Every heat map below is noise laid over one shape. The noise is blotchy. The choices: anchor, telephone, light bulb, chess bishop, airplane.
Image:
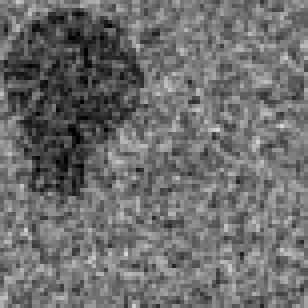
light bulb
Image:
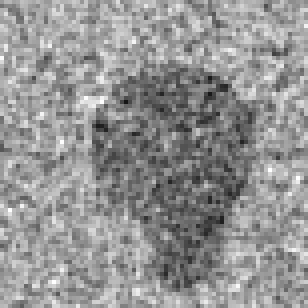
light bulb
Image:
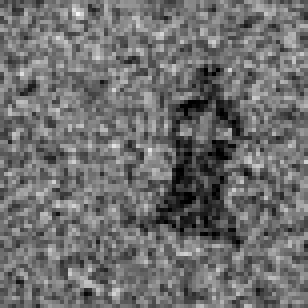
chess bishop
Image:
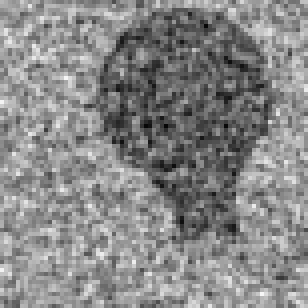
light bulb
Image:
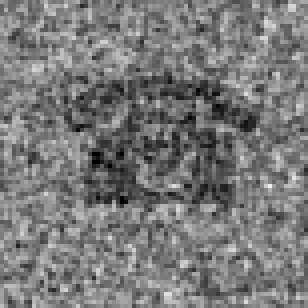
telephone
